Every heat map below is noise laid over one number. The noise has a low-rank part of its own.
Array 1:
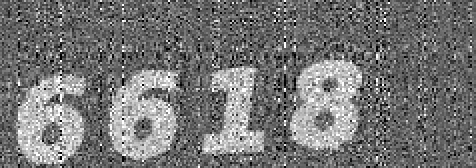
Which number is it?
6618
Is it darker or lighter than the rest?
lighter
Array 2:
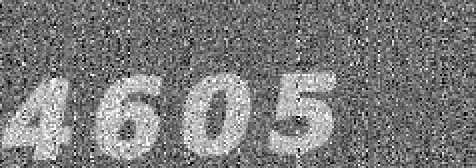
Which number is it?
4605
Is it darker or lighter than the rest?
lighter
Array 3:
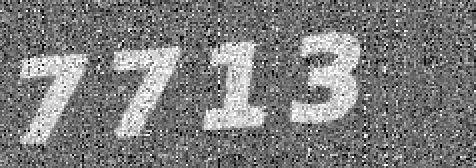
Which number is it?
7713
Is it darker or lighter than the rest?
lighter
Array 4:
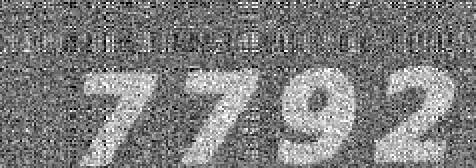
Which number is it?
7792
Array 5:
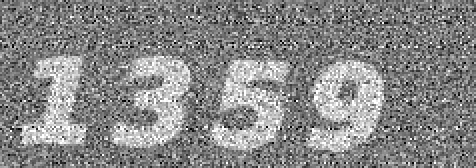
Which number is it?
1359
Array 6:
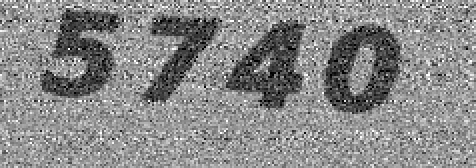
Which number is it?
5740
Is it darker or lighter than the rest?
darker
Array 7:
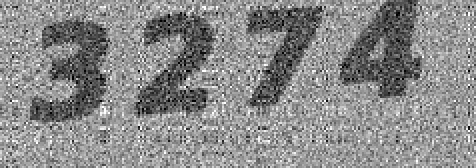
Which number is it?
3274
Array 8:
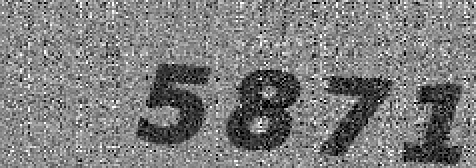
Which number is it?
5871
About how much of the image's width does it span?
two thirds
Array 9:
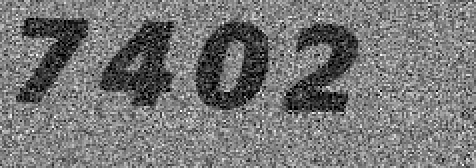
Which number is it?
7402
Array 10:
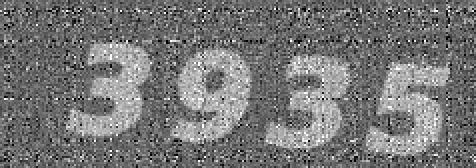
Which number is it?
3935
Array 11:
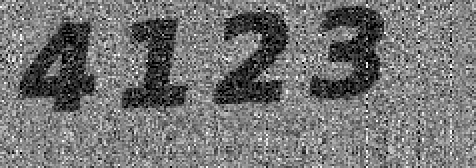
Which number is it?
4123
